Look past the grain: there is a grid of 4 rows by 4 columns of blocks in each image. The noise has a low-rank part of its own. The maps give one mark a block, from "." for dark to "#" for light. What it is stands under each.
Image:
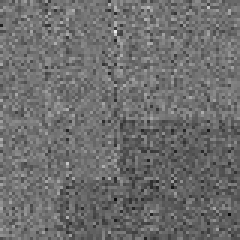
# # # #
# # # #
# # . .
# . . .
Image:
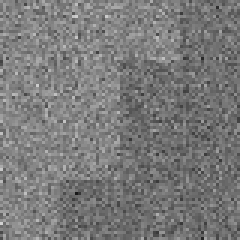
# # # .
# # . .
# # . .
# . . .
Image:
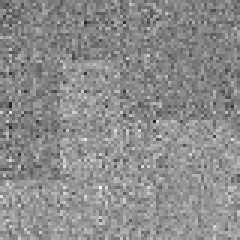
. . . .
. # . .
. # # #
# # # #
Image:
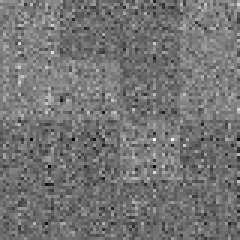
# . . #
# # . #
. . # .
. . . .
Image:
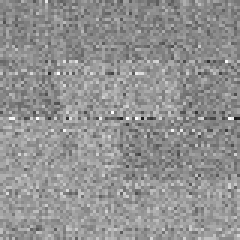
. . . .
. # # .
# # . .
# # # #
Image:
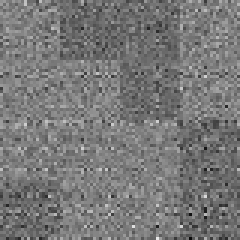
# . . #
# # . #
# # # .
. # # .
